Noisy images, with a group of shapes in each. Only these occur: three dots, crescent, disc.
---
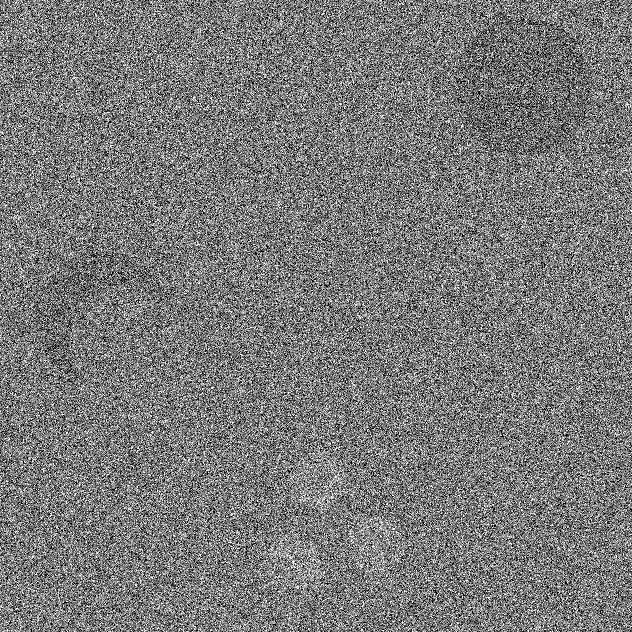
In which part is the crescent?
middle left
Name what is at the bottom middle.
three dots
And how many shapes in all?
3
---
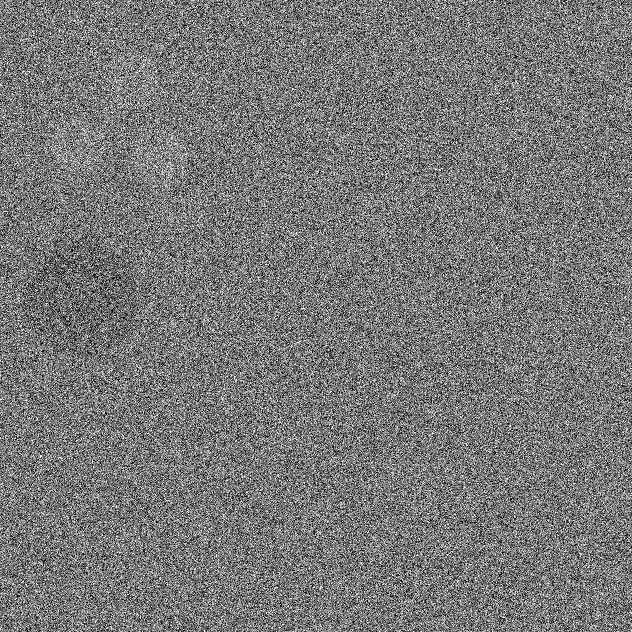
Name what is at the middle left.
disc
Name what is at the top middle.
nothing
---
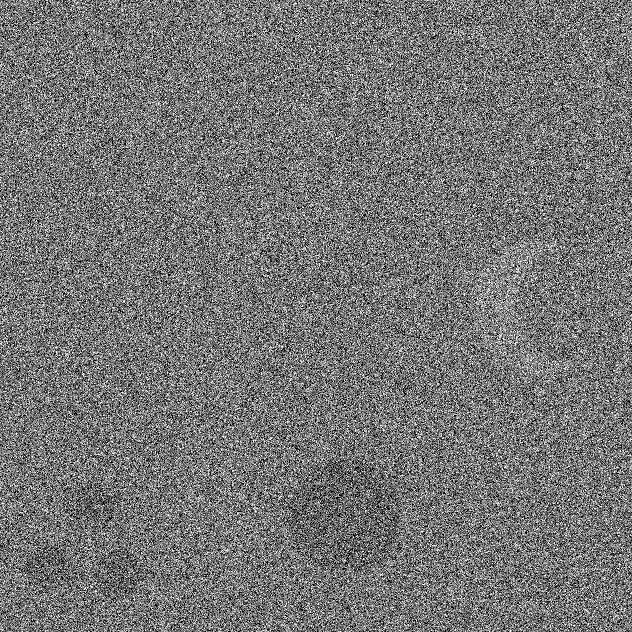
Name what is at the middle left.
nothing
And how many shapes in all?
3
